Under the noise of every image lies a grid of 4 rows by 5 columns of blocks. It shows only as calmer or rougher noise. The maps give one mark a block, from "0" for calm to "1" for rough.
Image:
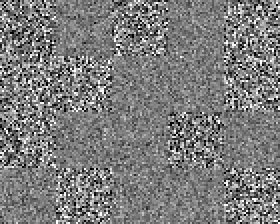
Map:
1 0 1 0 1
1 1 0 0 1
1 0 0 1 0
0 1 0 0 1
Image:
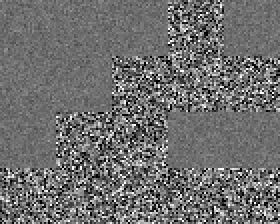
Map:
0 0 0 1 0
0 0 1 1 1
0 1 1 0 0
1 1 1 1 1
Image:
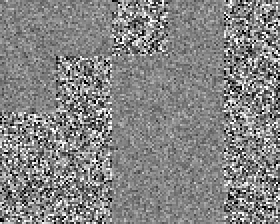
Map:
0 0 1 0 1
0 1 0 0 1
1 1 0 0 1
1 1 0 0 1
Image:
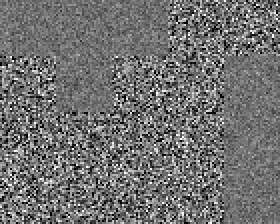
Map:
0 0 0 1 1
1 0 1 1 0
1 1 1 1 0
1 1 1 1 0
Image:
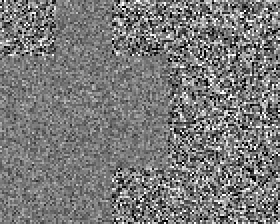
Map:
1 0 1 1 1
0 0 0 1 1
0 0 0 1 1
0 0 1 1 1
